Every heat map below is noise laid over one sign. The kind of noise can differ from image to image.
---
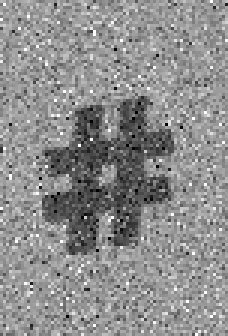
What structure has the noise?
heavy tails
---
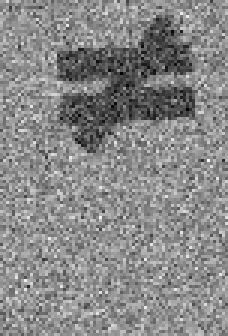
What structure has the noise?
independent entries
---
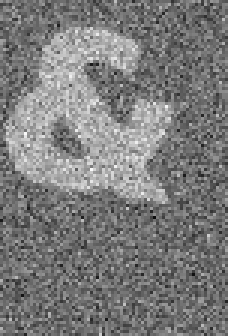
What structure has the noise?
independent entries
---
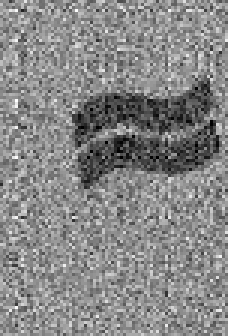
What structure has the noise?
low rank plus noise
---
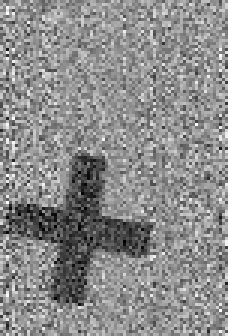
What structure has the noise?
columns of uneven size
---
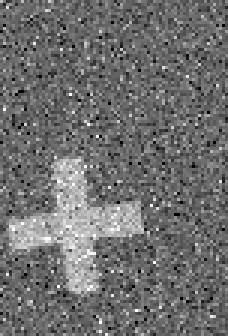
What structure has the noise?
heavy tails
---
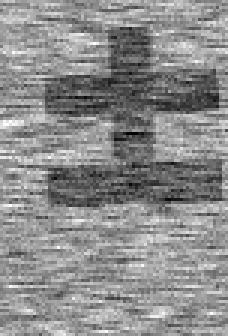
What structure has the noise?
streaked along the rows
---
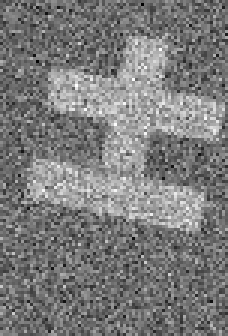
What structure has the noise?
independent entries
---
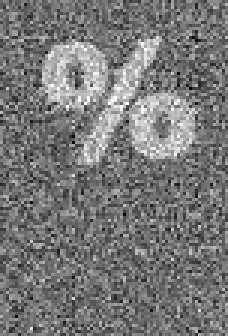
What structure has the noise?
low rank plus noise
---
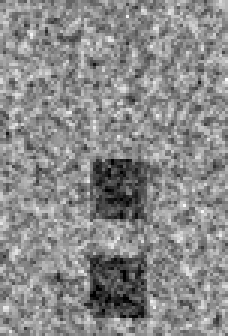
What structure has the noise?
blotchy
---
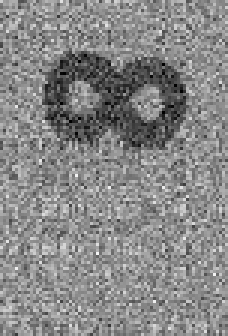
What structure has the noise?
low rank plus noise
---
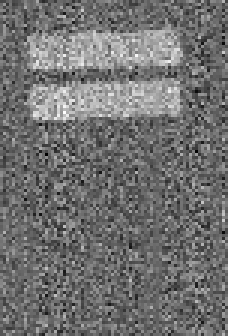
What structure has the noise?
columns of uneven size
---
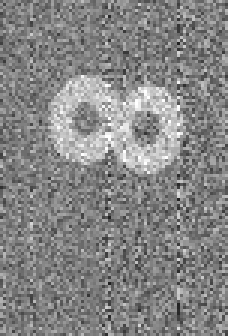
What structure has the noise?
columns of uneven size
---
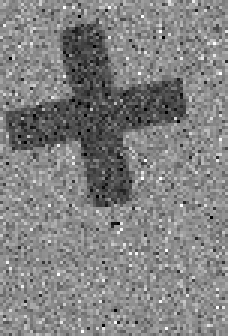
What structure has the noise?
heavy tails
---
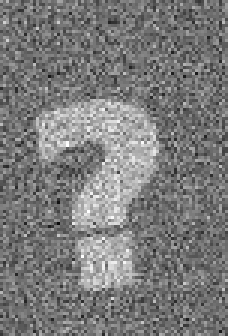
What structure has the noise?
low rank plus noise
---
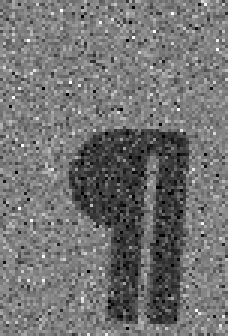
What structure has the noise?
heavy tails
